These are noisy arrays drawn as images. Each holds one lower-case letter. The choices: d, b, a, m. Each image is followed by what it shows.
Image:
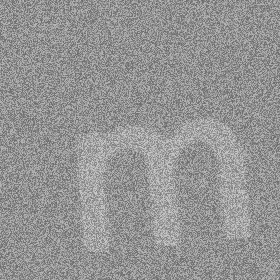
m
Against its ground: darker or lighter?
lighter
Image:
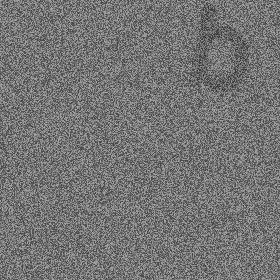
b
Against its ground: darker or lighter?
darker
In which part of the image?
top right
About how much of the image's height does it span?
a third
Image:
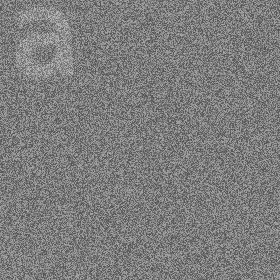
a
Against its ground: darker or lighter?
lighter
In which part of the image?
top left
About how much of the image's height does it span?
a quarter
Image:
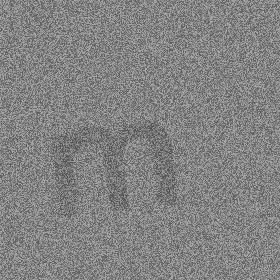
m
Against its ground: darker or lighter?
darker
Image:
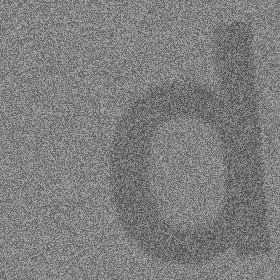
d
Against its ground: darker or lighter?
darker
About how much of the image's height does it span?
nearly all
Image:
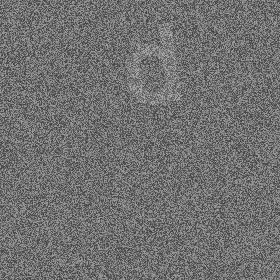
d
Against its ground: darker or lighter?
lighter
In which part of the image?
top middle
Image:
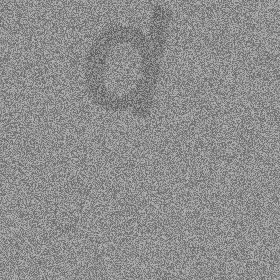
d
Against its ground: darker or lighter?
darker
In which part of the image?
top middle
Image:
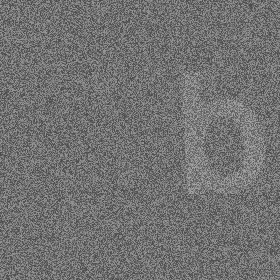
b
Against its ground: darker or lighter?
lighter
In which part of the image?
middle right
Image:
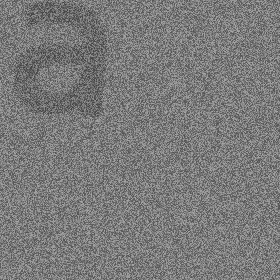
a
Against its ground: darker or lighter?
darker
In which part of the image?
top left
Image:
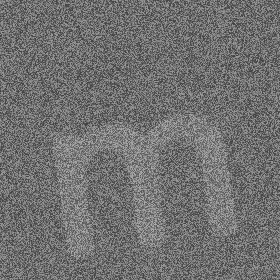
m
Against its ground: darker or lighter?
lighter
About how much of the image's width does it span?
two thirds
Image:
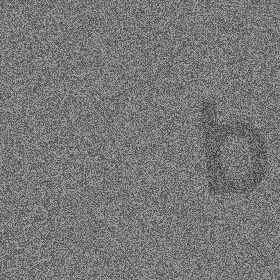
b
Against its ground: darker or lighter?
darker
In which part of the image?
middle right
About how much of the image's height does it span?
a third
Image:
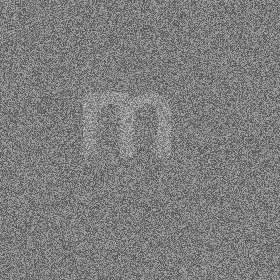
m
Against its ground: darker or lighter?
lighter
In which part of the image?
centre
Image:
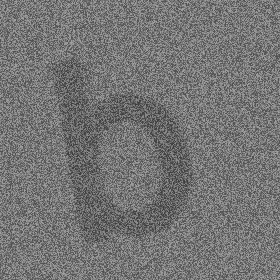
b
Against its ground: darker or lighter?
darker
